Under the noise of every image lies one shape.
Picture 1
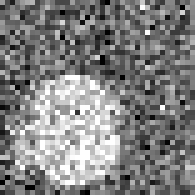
apple
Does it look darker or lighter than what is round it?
lighter
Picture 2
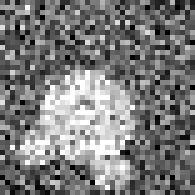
bear's head
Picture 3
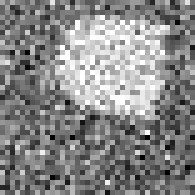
ghost
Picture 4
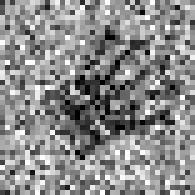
chess queen
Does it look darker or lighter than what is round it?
darker
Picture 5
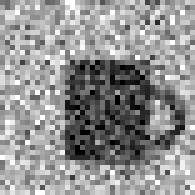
cup
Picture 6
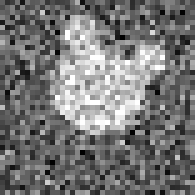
bear's head
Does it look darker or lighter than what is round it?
lighter
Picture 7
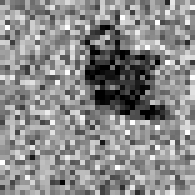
teapot
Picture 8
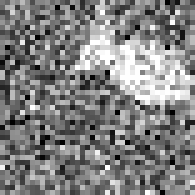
fish
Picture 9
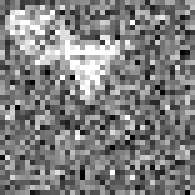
chess bishop
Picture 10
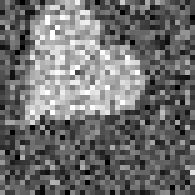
heart
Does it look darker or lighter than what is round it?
lighter
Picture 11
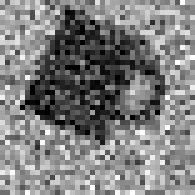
cup
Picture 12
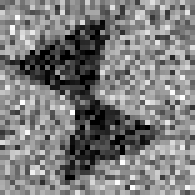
bow tie
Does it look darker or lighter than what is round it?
darker
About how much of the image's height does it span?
nearly all
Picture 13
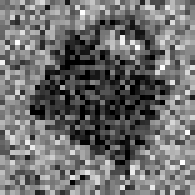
cup
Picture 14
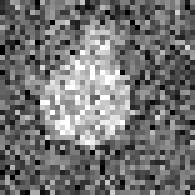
light bulb
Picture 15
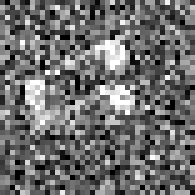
pair of musical notes
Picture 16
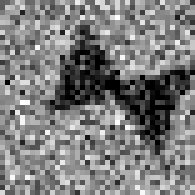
bow tie
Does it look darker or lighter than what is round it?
darker
